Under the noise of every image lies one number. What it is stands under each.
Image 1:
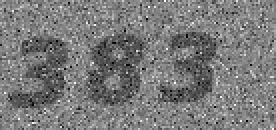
383
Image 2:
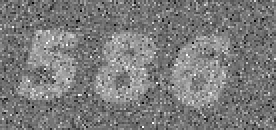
586
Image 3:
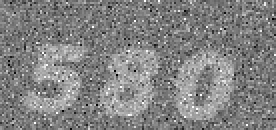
580
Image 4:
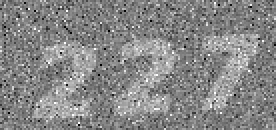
227
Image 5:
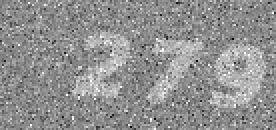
279
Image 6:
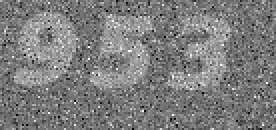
953
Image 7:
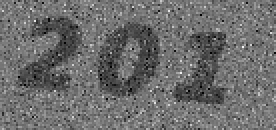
201
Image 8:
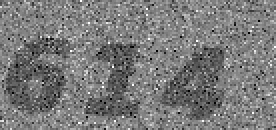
614
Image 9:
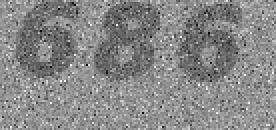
686
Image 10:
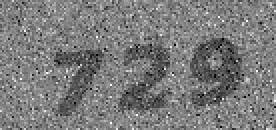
729
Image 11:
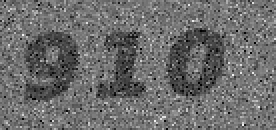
910
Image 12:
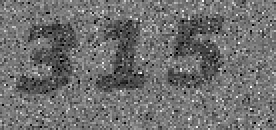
315
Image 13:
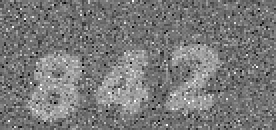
842
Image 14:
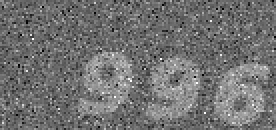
996
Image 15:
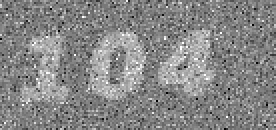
104
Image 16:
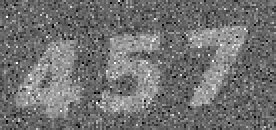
457
